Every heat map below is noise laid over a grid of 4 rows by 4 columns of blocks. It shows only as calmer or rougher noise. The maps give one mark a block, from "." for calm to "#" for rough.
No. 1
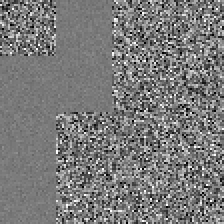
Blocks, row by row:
#.##
..##
.###
.###
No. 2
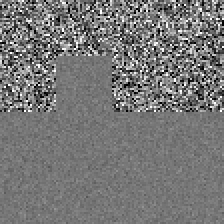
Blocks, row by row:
####
#.##
....
....
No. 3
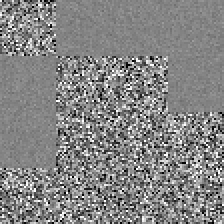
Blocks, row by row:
#...
.##.
.###
####
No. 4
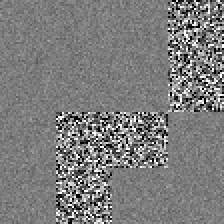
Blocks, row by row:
...#
...#
.##.
.#..
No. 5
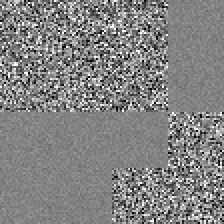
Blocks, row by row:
###.
###.
...#
..##
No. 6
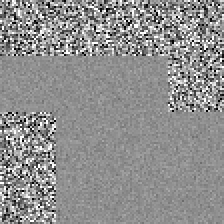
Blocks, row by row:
####
...#
#...
#...
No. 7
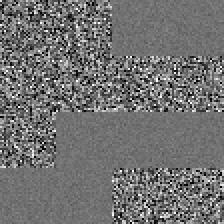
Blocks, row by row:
##..
####
#...
..##
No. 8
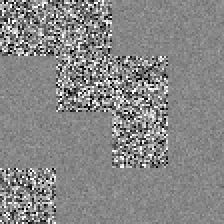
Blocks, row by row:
##..
.##.
..#.
#...
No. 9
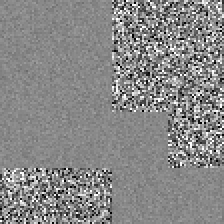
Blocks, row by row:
..##
..##
...#
##..
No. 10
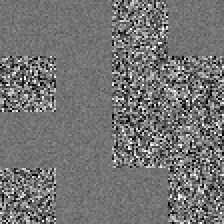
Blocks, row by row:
..#.
#.##
..##
#..#
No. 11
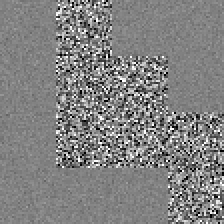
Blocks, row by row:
.#..
.##.
.###
...#
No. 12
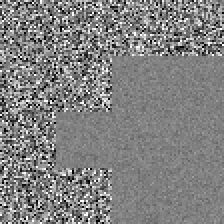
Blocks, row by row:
####
##..
#...
##..
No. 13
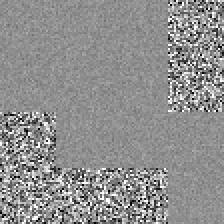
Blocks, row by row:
...#
...#
#...
###.
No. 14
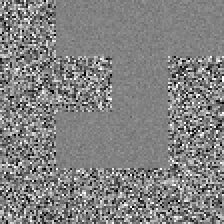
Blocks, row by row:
#...
##.#
#..#
####
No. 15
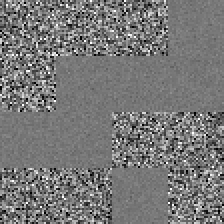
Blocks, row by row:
###.
#...
..##
##.#
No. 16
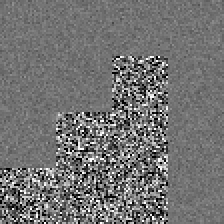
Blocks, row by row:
....
..#.
.##.
###.
